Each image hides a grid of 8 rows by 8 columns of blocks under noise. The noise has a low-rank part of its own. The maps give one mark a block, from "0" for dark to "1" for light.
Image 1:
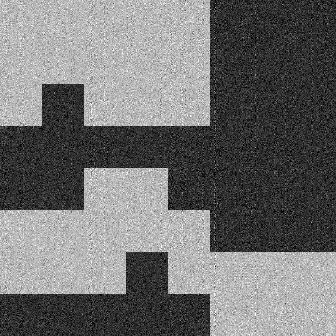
1 1 1 1 1 0 0 0
1 1 1 1 1 0 0 0
1 0 1 1 1 0 0 0
0 0 0 0 0 0 0 0
0 0 1 1 0 0 0 0
1 1 1 1 1 0 0 0
1 1 1 0 1 1 1 1
0 0 0 0 0 1 1 1
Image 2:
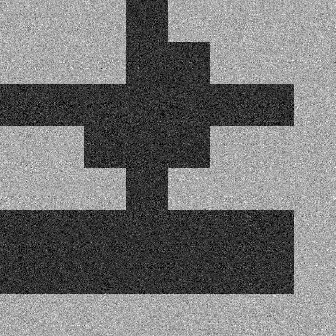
1 1 1 0 1 1 1 1
1 1 1 0 0 1 1 1
0 0 0 0 0 0 0 1
1 1 0 0 0 1 1 1
1 1 1 0 1 1 1 1
0 0 0 0 0 0 0 1
0 0 0 0 0 0 0 1
1 1 1 1 1 1 1 1
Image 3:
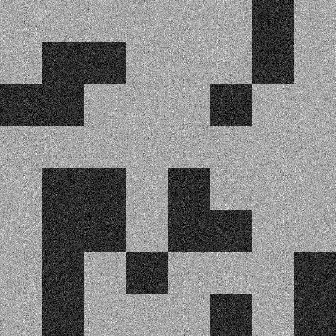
1 1 1 1 1 1 0 1
1 0 0 1 1 1 0 1
0 0 1 1 1 0 1 1
1 1 1 1 1 1 1 1
1 0 0 1 0 1 1 1
1 0 0 1 0 0 1 1
1 0 1 0 1 1 1 0
1 0 1 1 1 0 1 0
